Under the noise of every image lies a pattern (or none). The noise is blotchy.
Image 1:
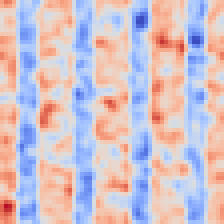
vertical stripes
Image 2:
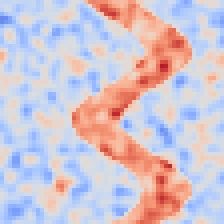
a wavy band
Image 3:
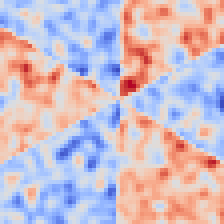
spokes from one point
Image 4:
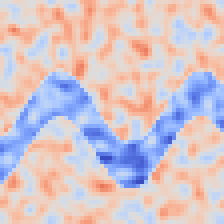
a wavy band
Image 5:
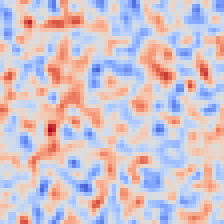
only noise
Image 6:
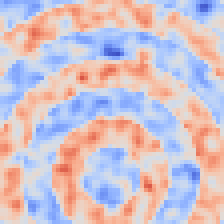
rings round one point
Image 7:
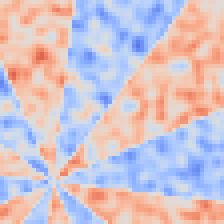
spokes from one point
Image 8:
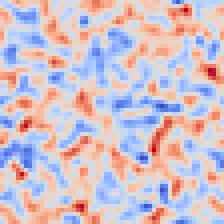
only noise
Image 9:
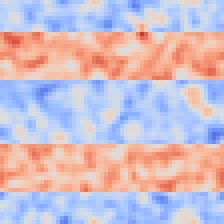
horizontal stripes
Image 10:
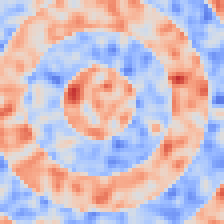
rings round one point
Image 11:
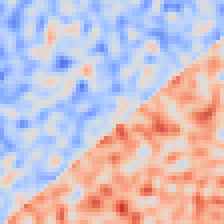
a sharp edge
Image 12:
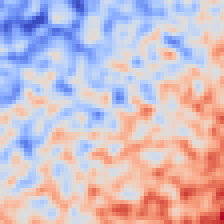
a smooth slope
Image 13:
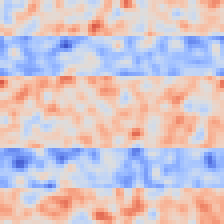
horizontal stripes
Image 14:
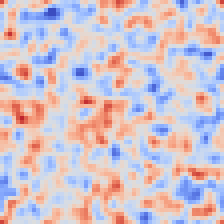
only noise
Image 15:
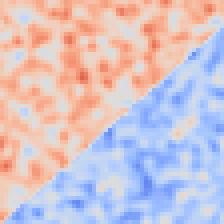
a sharp edge
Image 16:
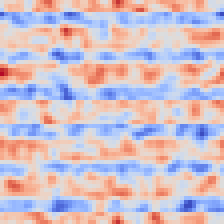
horizontal stripes
